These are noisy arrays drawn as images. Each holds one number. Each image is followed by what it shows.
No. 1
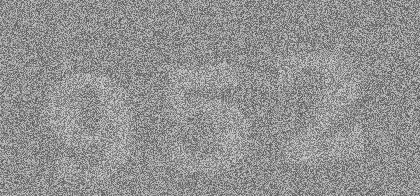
952
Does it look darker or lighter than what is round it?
lighter
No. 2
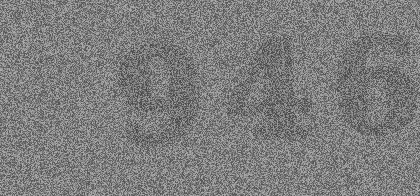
946
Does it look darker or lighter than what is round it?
darker
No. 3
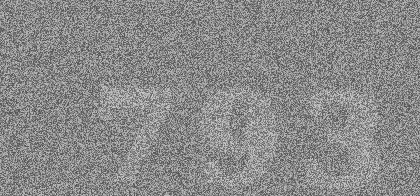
793
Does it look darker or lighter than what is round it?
lighter
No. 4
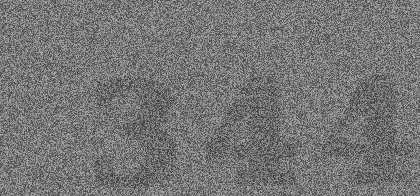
344
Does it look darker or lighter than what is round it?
darker
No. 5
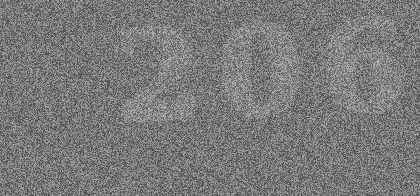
206
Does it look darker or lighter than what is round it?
lighter
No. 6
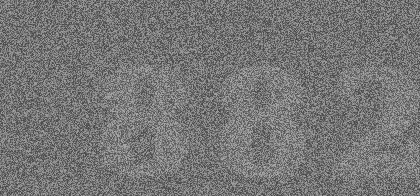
882
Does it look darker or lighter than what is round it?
lighter
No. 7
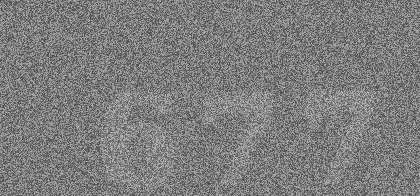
677
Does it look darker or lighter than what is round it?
lighter
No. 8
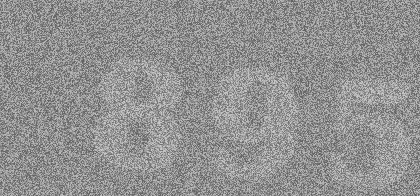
895
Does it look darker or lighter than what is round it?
lighter
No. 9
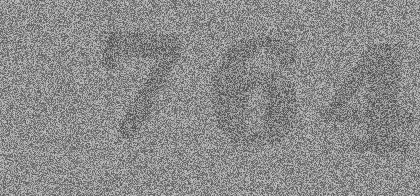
764
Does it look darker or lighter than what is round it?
darker
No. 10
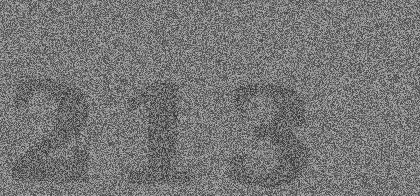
213
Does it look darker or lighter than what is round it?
darker
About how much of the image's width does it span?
two thirds
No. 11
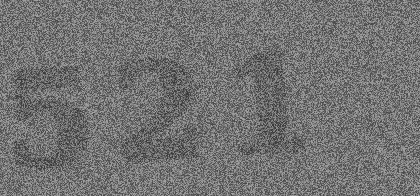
521
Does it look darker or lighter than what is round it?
darker
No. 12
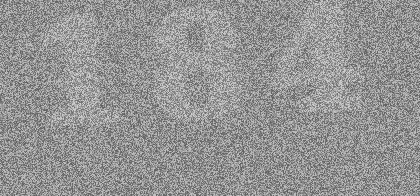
184
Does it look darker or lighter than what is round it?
lighter
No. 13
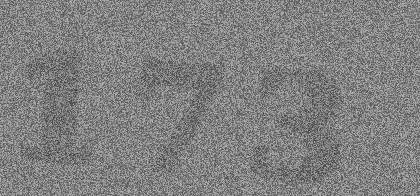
173
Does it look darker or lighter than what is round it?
darker
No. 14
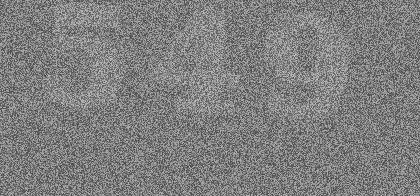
549
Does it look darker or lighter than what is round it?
lighter
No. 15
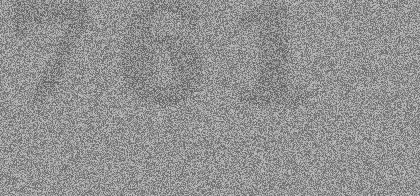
761
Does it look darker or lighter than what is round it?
darker
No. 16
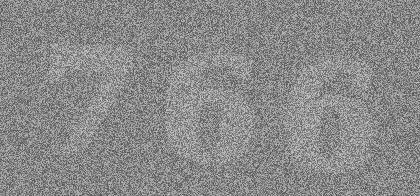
766
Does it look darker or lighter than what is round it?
lighter
